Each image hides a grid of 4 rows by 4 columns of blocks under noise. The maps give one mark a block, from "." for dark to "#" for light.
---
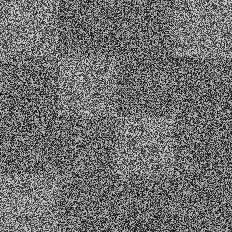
# . . #
. # . .
. . # .
# . . .
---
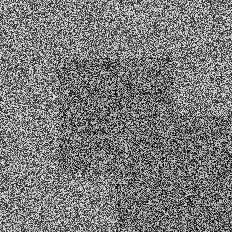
# # # #
# . . #
# . . .
# # . .
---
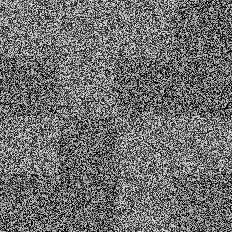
# # # .
. # . .
# . # #
. . # .
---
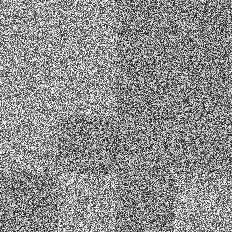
# # . .
# # . .
# . . .
. # . #
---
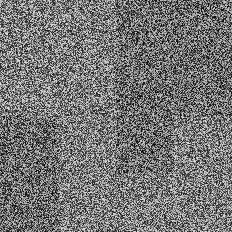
# # . .
# # . .
. # . #
. # # #
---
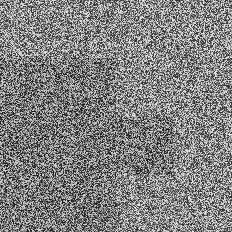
# # # #
. . # #
. . . #
. . # #
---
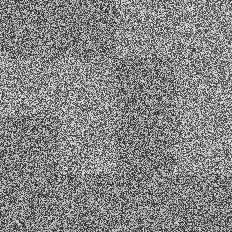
. . # #
# # . #
. # . #
. . . .
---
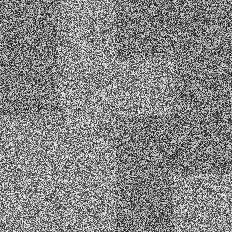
. # . .
. # # .
# # . .
# # . #
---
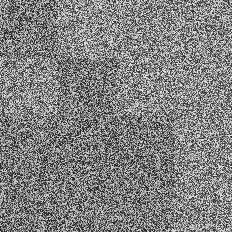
. # # #
# . # #
. . . #
. . . #
